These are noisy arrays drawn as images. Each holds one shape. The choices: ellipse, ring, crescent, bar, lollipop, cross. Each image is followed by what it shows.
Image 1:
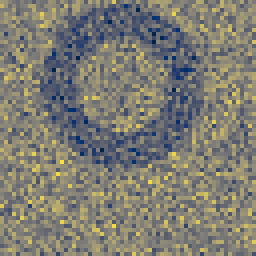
ring
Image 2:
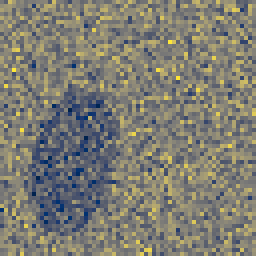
ellipse
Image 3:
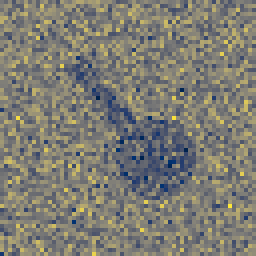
lollipop
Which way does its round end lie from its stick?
down and right
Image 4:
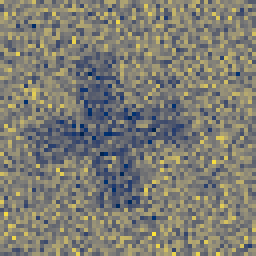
cross
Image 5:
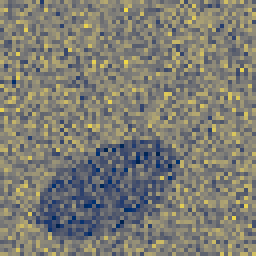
ellipse
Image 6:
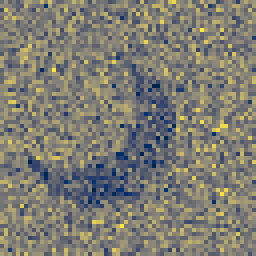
crescent
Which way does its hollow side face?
up and left
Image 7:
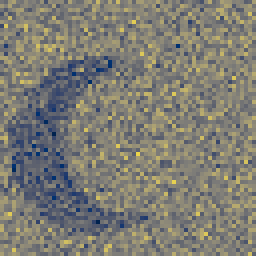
crescent
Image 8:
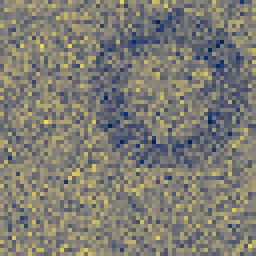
ring
